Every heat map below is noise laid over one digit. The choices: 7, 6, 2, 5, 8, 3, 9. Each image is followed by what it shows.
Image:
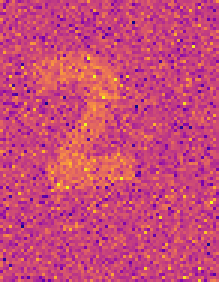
light 2
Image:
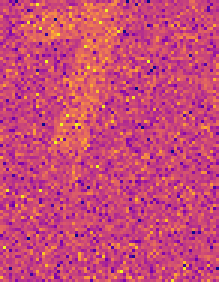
light 7
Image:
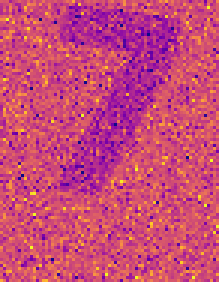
dark 7
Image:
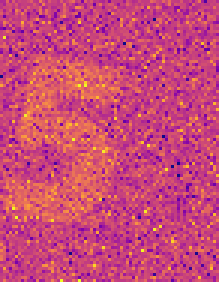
light 5
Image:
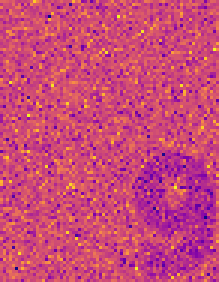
dark 9, bottom right
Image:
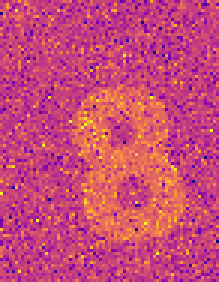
light 8
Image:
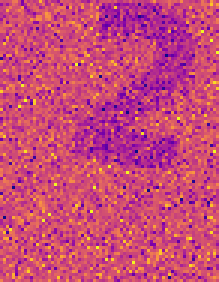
dark 2
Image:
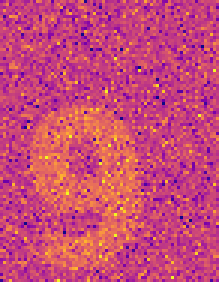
light 9
